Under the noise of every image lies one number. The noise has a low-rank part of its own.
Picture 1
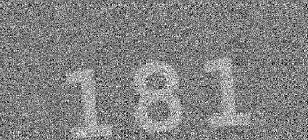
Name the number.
181
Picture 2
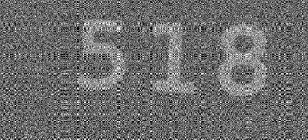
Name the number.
518
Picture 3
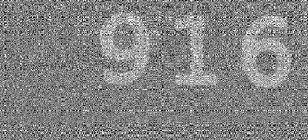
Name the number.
916
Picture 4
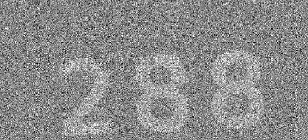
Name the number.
288
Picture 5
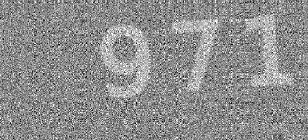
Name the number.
971
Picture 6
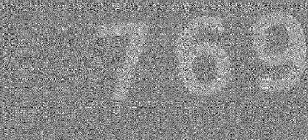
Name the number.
769
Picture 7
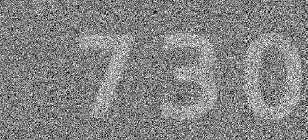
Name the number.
730
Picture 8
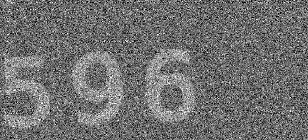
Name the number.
596
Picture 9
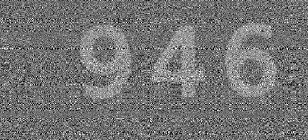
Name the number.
946
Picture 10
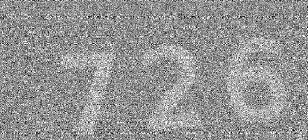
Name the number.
726
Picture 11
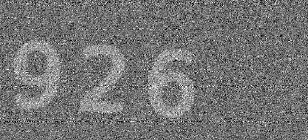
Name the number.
926
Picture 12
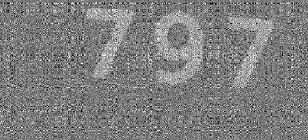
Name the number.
797
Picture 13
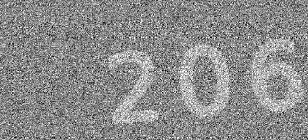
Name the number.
206
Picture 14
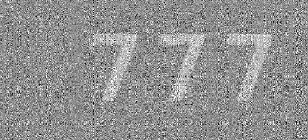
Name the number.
777
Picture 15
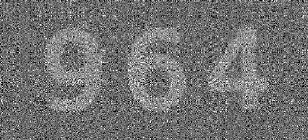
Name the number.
964
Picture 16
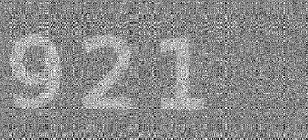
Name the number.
921
